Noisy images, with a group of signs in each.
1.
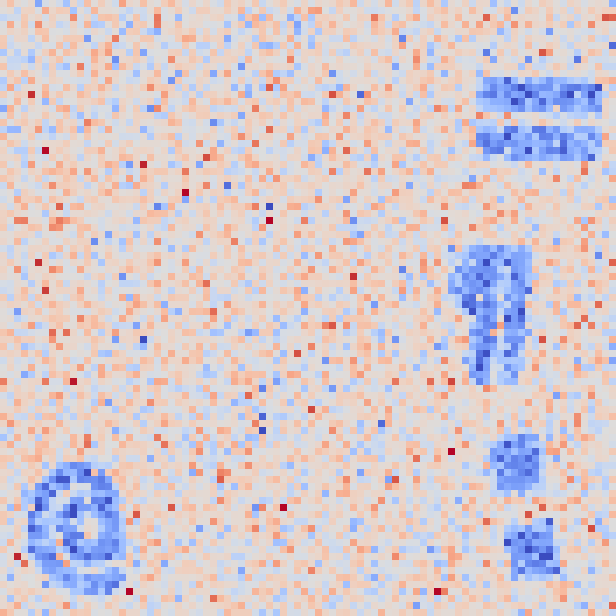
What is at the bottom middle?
nothing
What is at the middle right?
pilcrow
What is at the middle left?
nothing
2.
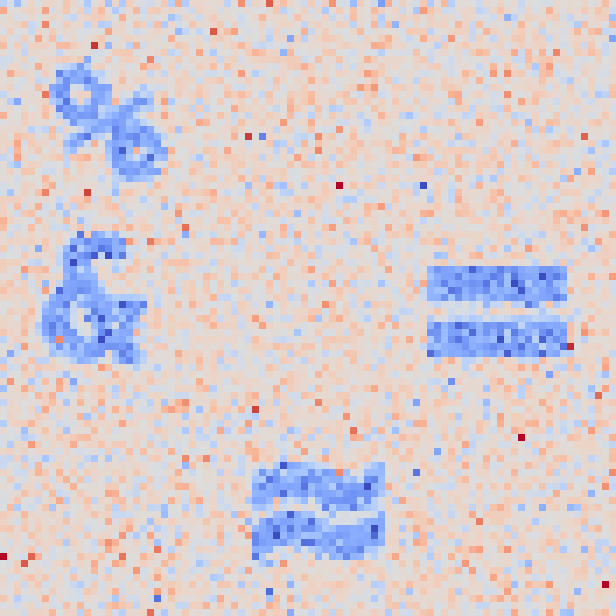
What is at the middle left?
ampersand
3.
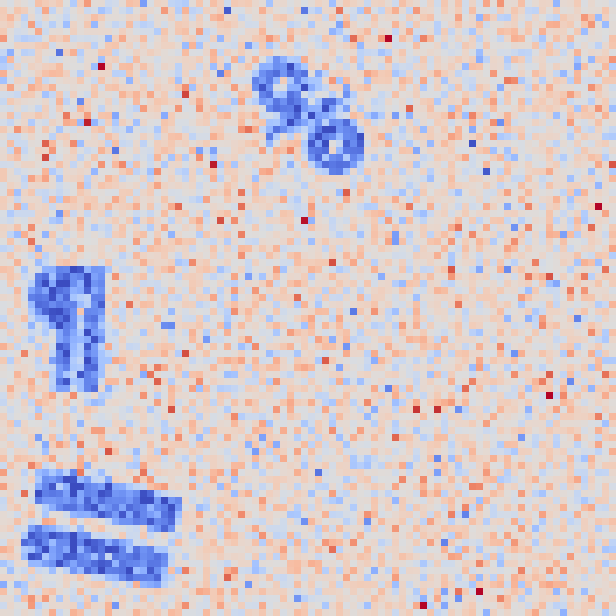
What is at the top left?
nothing
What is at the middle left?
pilcrow
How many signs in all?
3
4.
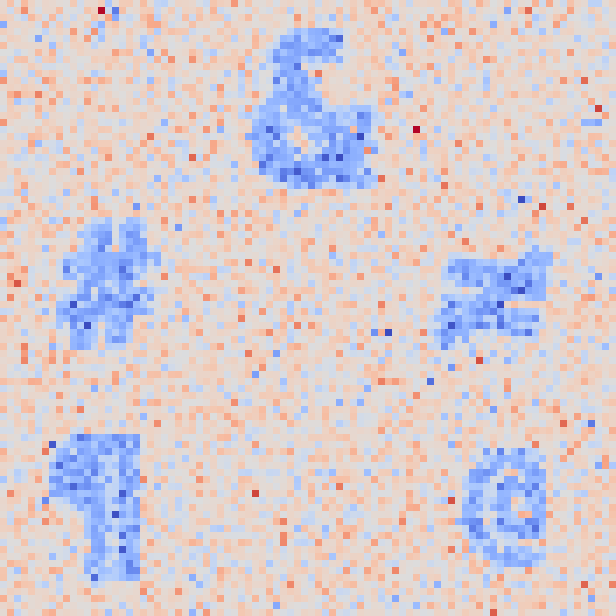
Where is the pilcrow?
bottom left
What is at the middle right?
not-equal sign
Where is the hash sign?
middle left
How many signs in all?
5
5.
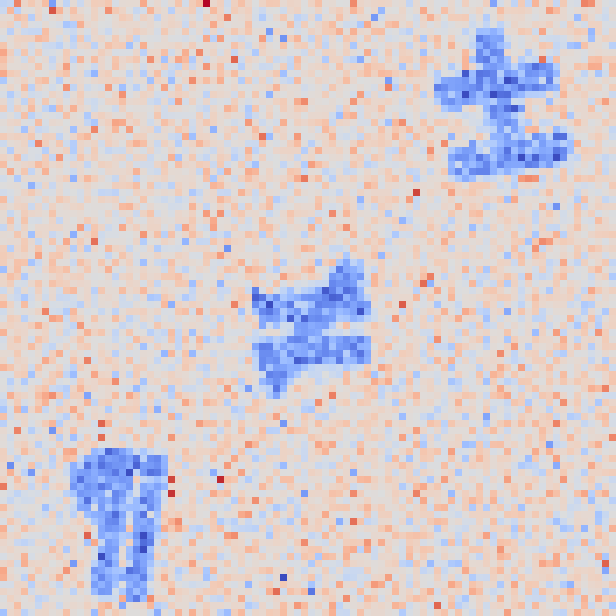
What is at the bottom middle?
nothing
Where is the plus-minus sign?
top right
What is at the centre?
not-equal sign
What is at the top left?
nothing
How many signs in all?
3
